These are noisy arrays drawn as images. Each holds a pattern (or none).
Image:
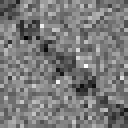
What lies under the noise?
blocks along the diagonal
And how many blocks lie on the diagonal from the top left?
7
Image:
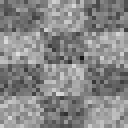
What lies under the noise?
a checkerboard
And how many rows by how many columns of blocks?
4 by 3
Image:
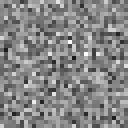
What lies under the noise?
only noise
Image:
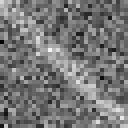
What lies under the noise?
a diagonal band
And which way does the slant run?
top left to bottom right
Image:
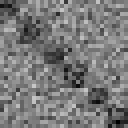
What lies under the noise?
blocks along the diagonal
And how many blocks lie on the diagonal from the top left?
6
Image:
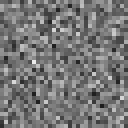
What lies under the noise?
only noise
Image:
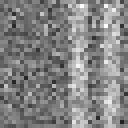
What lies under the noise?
bands of columns
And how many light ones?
2
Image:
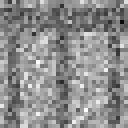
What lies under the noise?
bands of rows crossing bands of columns
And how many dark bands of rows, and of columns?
1 and 3
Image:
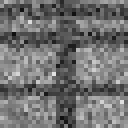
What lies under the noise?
bands of rows crossing bands of columns
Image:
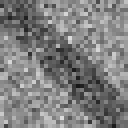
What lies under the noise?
a diagonal band
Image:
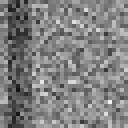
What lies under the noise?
one band of columns
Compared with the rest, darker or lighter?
darker
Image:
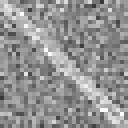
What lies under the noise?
a diagonal band
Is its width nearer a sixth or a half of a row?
a sixth
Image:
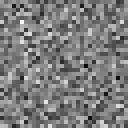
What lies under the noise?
only noise
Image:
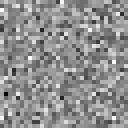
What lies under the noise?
only noise
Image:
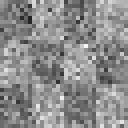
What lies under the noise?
a checkerboard
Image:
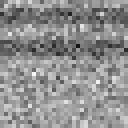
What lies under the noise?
bands of rows
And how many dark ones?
2
